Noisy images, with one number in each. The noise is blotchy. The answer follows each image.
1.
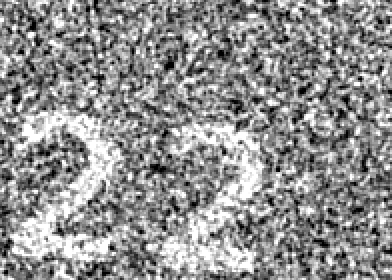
22
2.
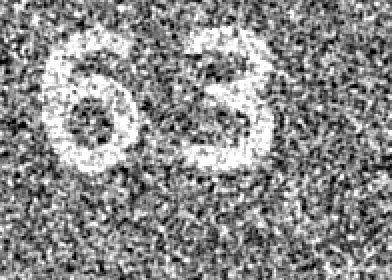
63
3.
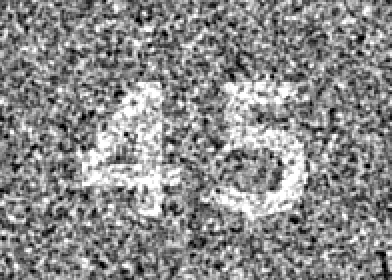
45
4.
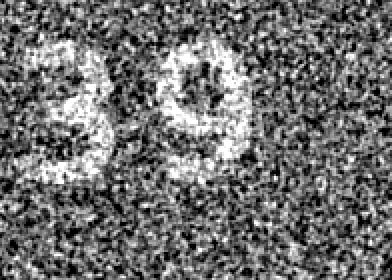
39
